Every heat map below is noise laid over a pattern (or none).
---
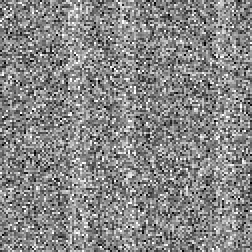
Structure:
bands of columns
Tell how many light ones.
3
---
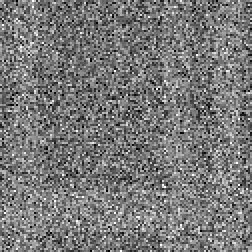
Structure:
bands of rows crossing bands of columns
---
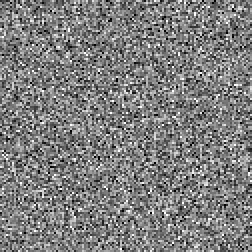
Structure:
only noise
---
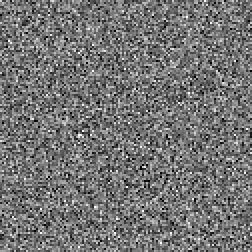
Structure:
only noise
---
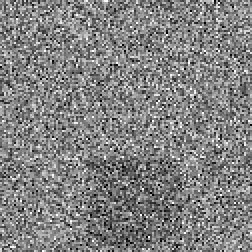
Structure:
one block
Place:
bottom middle
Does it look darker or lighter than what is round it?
darker
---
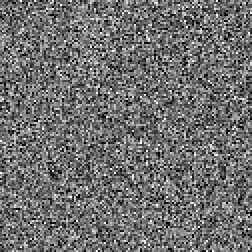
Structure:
only noise
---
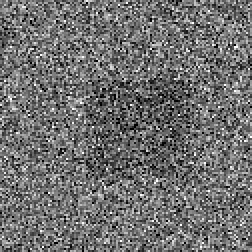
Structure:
one block
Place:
centre
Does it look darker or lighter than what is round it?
darker
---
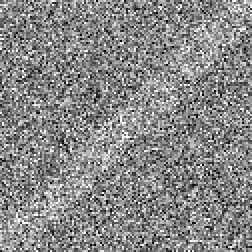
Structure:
a diagonal band
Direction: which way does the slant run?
bottom left to top right
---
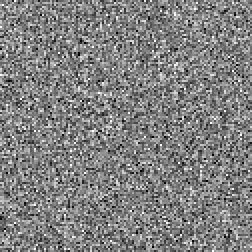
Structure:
only noise
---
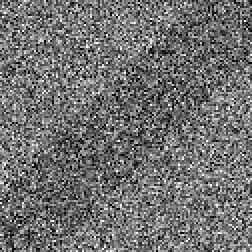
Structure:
a diagonal band
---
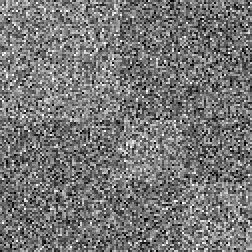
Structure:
blocks along the diagonal
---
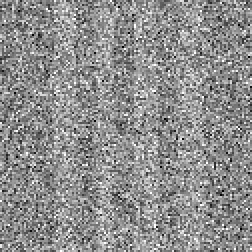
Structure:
bands of columns
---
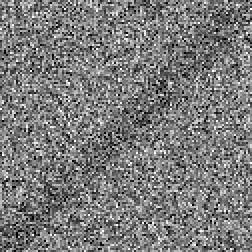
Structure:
a diagonal band
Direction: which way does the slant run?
bottom left to top right
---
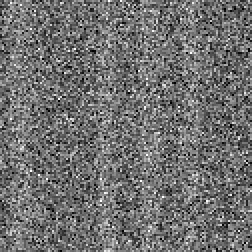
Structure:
bands of columns
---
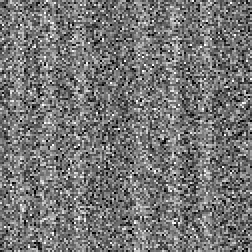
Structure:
bands of columns
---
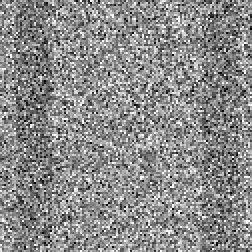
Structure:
bands of columns
